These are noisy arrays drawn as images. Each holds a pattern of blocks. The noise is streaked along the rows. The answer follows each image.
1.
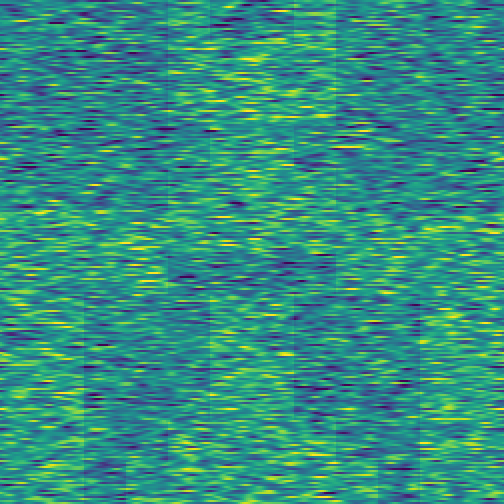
left and right mirror each other
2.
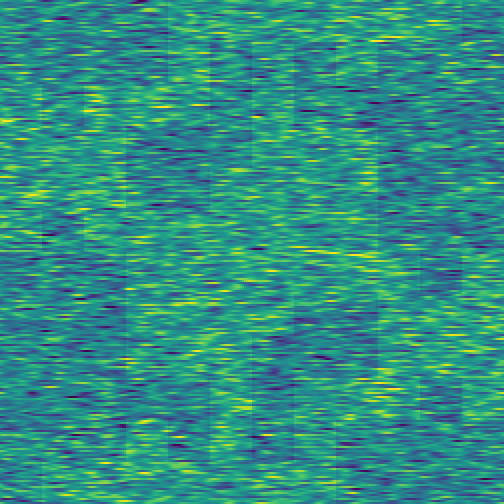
the same after a half turn
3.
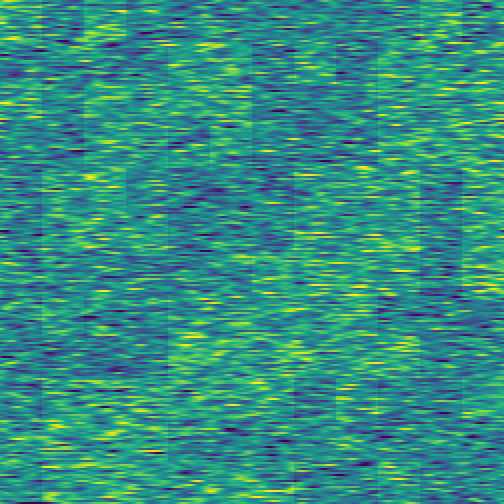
mirrored about the diagonal from the top left
